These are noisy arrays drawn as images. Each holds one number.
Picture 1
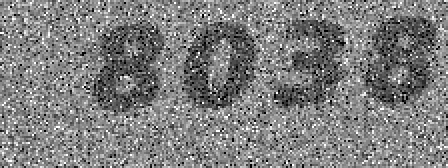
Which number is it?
8038
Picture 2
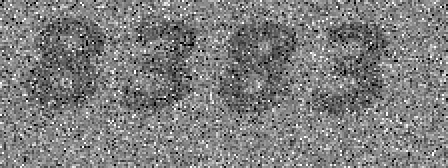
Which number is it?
8383
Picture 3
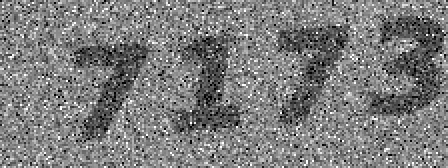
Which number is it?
7173
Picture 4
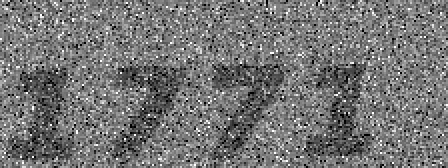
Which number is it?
1771
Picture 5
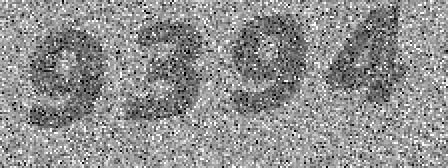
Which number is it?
9394
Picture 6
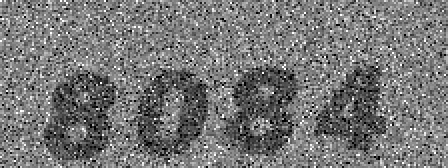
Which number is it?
8084
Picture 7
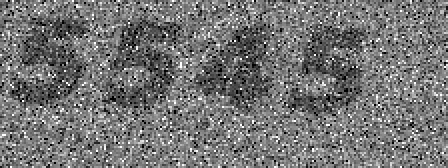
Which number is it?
5545
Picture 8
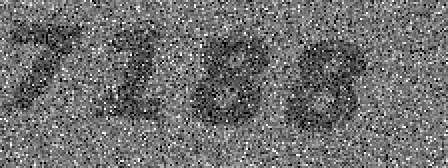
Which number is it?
7188
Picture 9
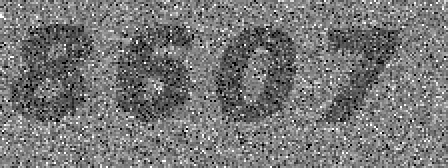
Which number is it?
8607
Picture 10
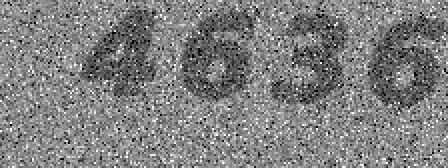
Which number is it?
4636
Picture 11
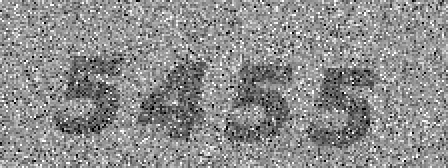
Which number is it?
5455
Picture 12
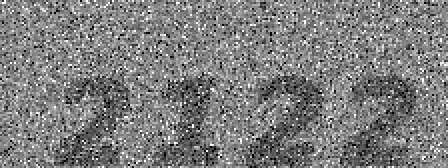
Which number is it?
2122
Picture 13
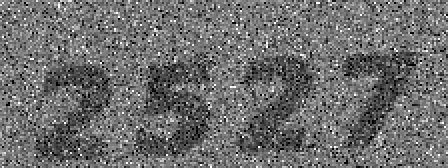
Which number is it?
2527
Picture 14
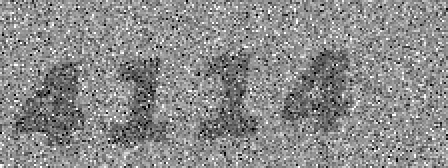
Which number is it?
4114
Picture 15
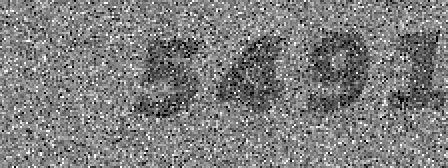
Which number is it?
5491
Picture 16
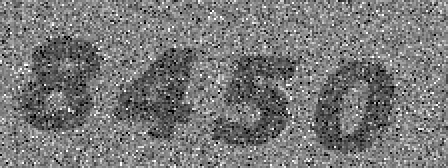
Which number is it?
8450
